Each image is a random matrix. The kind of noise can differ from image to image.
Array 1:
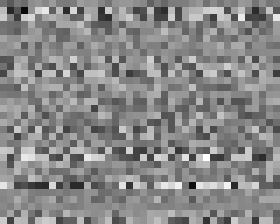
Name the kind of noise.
rows of uneven size
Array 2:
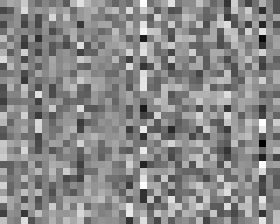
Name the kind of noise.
columns of uneven size
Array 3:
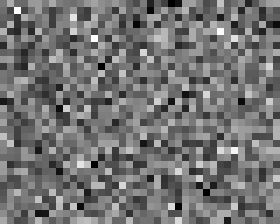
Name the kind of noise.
independent entries
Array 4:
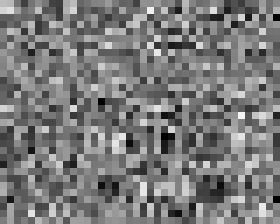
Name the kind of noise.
low rank plus noise
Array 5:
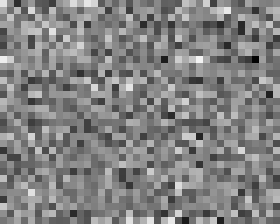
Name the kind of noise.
low rank plus noise
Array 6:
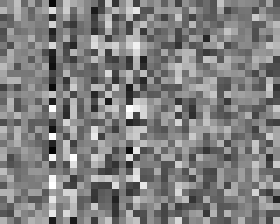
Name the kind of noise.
columns of uneven size
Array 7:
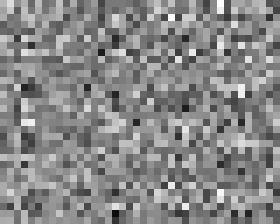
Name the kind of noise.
low rank plus noise
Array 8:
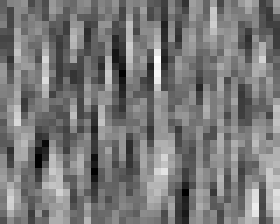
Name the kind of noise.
streaked along the columns
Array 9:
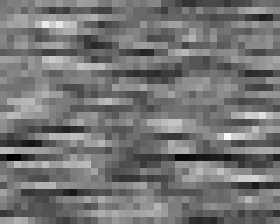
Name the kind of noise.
streaked along the rows
